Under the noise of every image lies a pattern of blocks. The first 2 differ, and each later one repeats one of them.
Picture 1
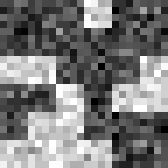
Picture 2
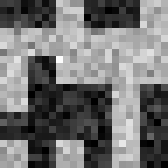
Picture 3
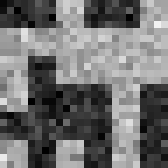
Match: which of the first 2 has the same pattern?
2
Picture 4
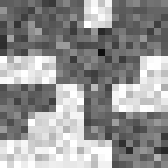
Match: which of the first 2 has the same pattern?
1
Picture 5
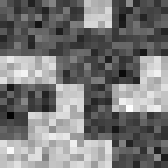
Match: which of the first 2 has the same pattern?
1
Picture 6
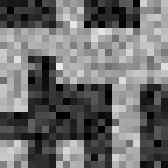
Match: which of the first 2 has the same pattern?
2
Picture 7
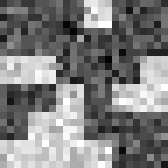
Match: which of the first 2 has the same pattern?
1
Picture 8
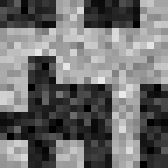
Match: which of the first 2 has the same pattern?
2
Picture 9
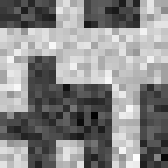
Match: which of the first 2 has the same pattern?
2
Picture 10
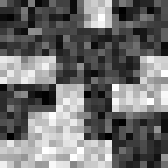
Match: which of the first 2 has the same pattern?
1
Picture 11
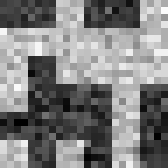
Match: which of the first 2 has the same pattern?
2
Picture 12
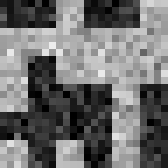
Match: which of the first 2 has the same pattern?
2
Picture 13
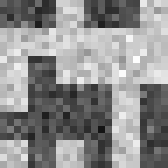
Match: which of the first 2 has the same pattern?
2
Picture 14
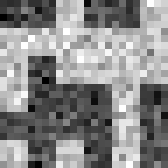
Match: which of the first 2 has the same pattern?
2
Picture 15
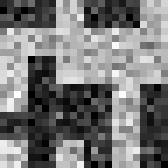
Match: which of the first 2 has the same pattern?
2
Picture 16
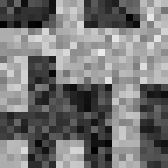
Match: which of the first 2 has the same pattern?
2
